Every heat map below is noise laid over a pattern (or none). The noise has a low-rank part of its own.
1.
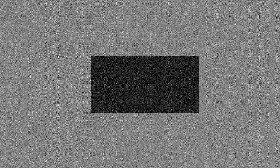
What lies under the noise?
one block
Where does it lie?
centre
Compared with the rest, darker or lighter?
darker
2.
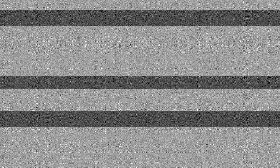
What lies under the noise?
bands of rows
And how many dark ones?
3
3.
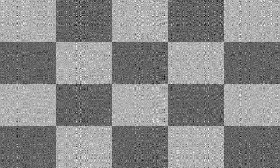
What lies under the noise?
a checkerboard
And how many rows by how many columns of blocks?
4 by 5
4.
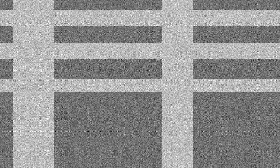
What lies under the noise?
bands of rows crossing bands of columns
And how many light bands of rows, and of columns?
3 and 2
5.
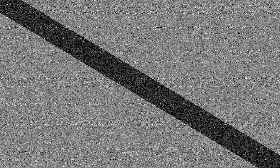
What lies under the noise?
a diagonal band
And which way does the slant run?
top left to bottom right
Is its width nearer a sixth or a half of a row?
a sixth
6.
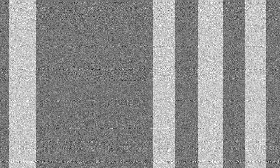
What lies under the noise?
bands of columns
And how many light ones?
4
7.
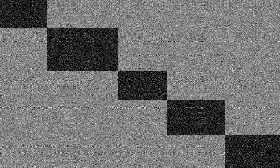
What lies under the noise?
blocks along the diagonal
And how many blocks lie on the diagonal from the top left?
5
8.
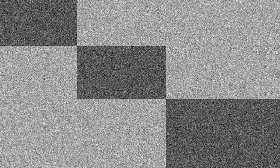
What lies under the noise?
blocks along the diagonal
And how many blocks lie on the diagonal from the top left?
3
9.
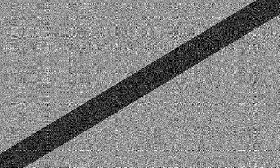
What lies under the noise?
a diagonal band
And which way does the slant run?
bottom left to top right
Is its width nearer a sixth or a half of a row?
a sixth
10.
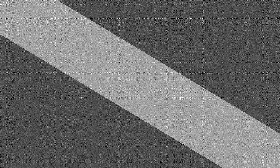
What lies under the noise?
a diagonal band
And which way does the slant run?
top left to bottom right
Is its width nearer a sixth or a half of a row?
a half
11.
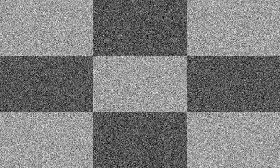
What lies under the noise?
a checkerboard
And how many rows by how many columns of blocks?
3 by 3
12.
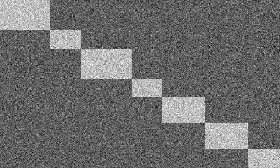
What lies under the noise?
blocks along the diagonal
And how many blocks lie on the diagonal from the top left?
7
